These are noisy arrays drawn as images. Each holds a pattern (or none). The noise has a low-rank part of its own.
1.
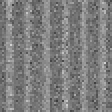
vertical stripes
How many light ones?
6
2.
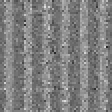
vertical stripes
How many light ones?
6
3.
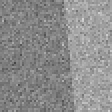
a sharp edge
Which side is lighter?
right
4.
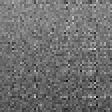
a smooth slope
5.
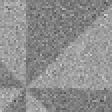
spokes from one point
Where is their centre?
bottom left
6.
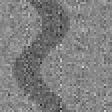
a wavy band
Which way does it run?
top to bottom
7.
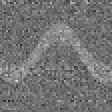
a wavy band
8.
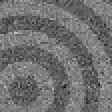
rings round one point
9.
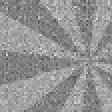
spokes from one point
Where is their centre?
middle right
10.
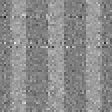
vertical stripes
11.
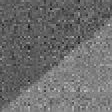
a sharp edge
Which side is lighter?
bottom right
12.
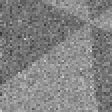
spokes from one point
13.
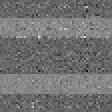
horizontal stripes
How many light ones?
2
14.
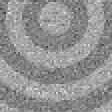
rings round one point
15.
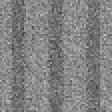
vertical stripes
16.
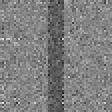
one vertical stripe
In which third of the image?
middle
